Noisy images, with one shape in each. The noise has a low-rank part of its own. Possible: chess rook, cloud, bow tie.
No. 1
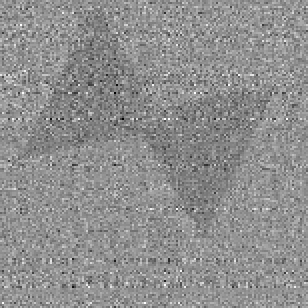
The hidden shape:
bow tie
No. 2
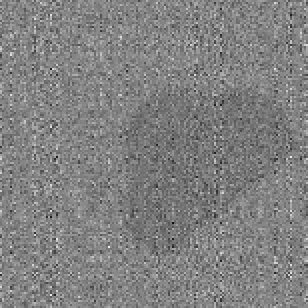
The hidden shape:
cloud
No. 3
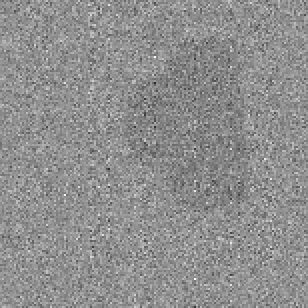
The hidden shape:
cloud
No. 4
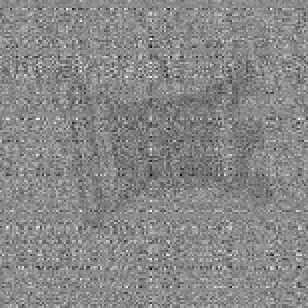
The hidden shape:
chess rook
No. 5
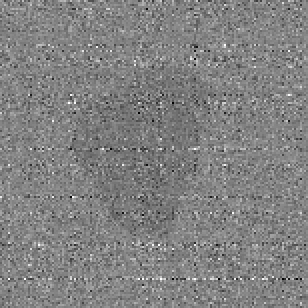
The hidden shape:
cloud
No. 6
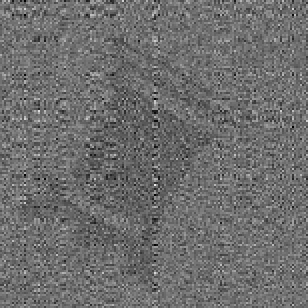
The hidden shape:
chess rook
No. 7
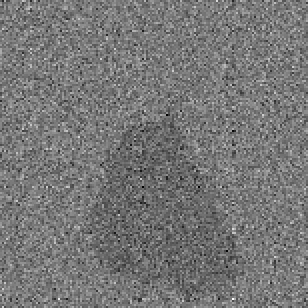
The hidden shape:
cloud
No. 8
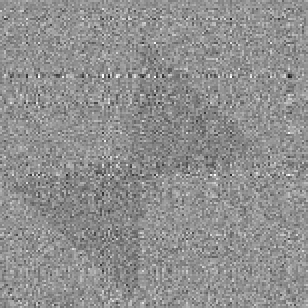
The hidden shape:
bow tie
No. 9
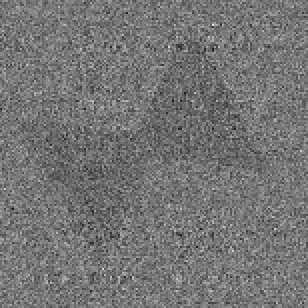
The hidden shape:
bow tie
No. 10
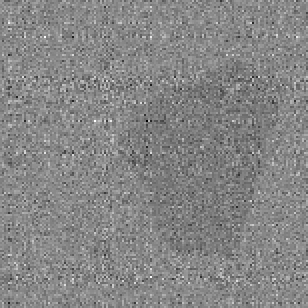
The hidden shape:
cloud
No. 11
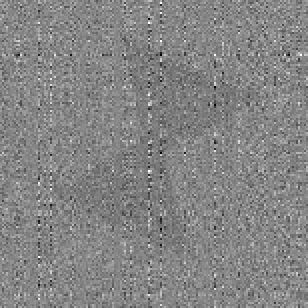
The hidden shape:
bow tie
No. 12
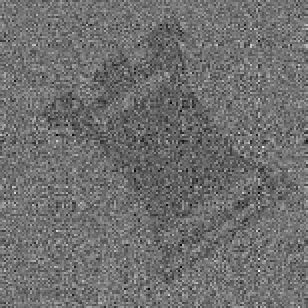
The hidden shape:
chess rook
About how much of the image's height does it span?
nearly all
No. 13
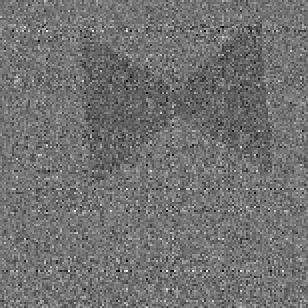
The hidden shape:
bow tie
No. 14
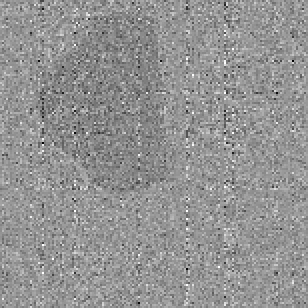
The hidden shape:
cloud
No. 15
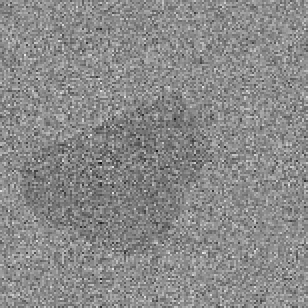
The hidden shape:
cloud
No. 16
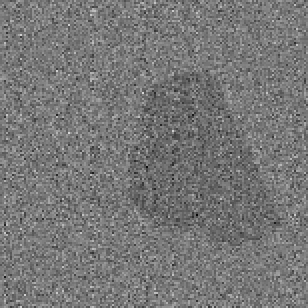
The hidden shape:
cloud
